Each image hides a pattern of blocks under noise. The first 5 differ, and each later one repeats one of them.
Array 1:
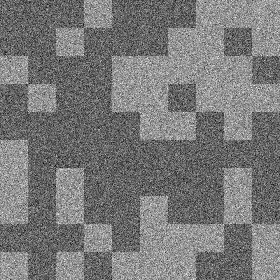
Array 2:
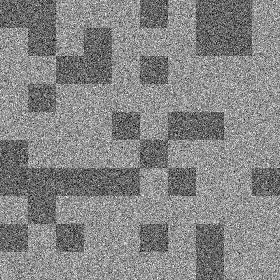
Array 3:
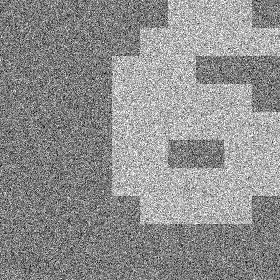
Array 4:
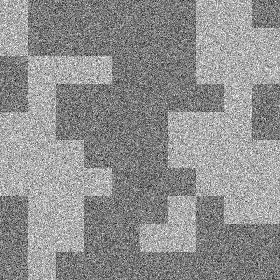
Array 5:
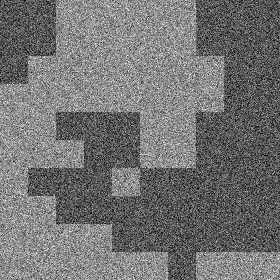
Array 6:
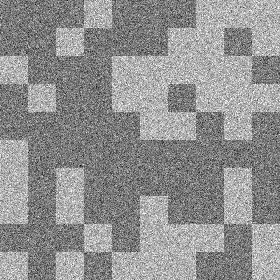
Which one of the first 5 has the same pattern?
1
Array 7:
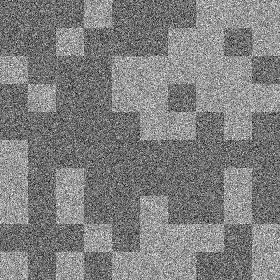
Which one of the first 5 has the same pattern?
1
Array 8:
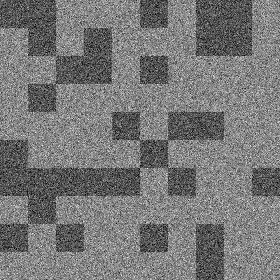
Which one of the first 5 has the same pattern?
2
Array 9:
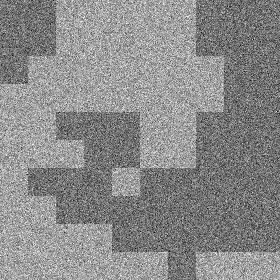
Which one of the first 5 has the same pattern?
5
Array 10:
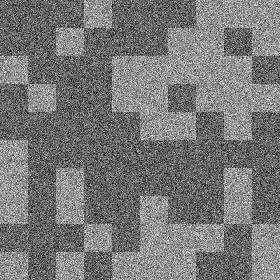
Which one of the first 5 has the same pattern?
1
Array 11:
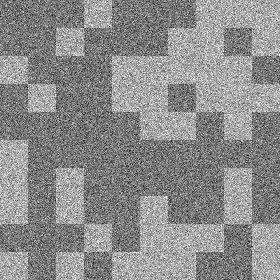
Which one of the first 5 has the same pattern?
1
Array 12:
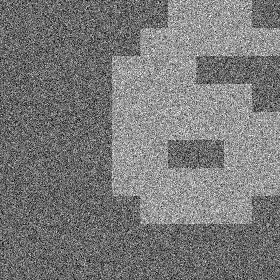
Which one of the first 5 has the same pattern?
3
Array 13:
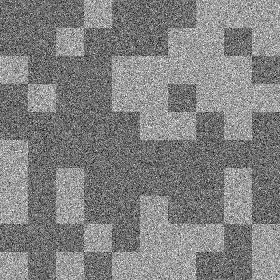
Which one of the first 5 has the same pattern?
1
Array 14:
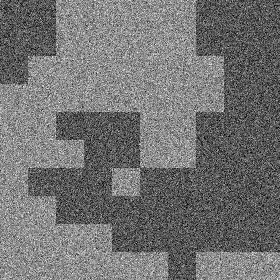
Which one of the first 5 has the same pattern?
5
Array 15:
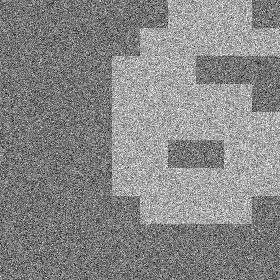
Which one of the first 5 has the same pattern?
3
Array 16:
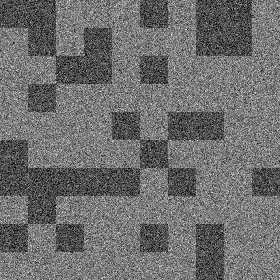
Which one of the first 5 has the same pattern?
2
